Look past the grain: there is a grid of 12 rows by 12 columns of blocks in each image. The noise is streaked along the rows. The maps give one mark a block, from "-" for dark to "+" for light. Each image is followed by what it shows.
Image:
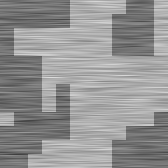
- - - - - + + + + - - +
- - - - - + + + - - - +
- + + + + + + + - - - +
- + + + + + + + - - - +
- - - + + + + + + + + +
- - - + + + + + + + + +
- - - + - + + + + + + +
- - - + - + + + + + + +
+ - - - - + + + + + + -
- - - - - + + + + - - -
- - - + + + + + - - - -
- - + + + + + + - - - -
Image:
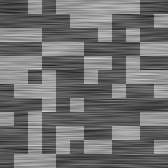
- - + - + + + + + + - -
- - - - - + + + - - - +
+ + + - - - - + - + - -
- - - + + + - - - - + +
+ + + - - - + + - + - -
+ + - + - - + - - + + +
- + + + - - - - + - - +
- - - + - + - - - - - -
+ - + - - - - - - - + +
- - + - + + - - + + - -
- - + - + - + + - - - +
- + + + - - - - - - - -
